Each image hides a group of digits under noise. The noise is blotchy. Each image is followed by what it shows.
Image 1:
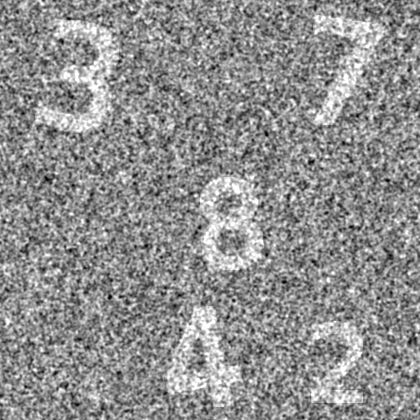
top left: 3; top right: 7; centre: 8; bottom middle: 4; bottom right: 2
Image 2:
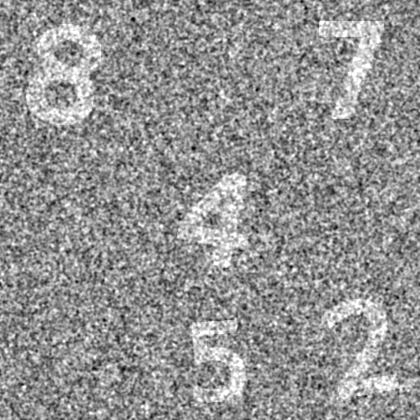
top left: 8; top right: 7; centre: 4; bottom middle: 5; bottom right: 2
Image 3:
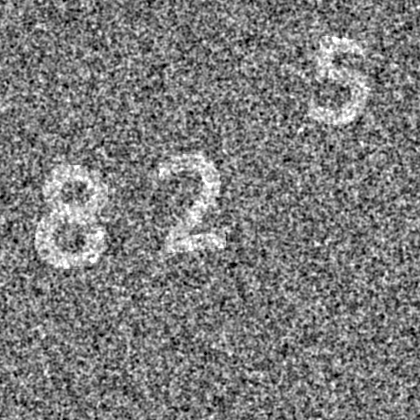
top right: 5; middle left: 8; centre: 2
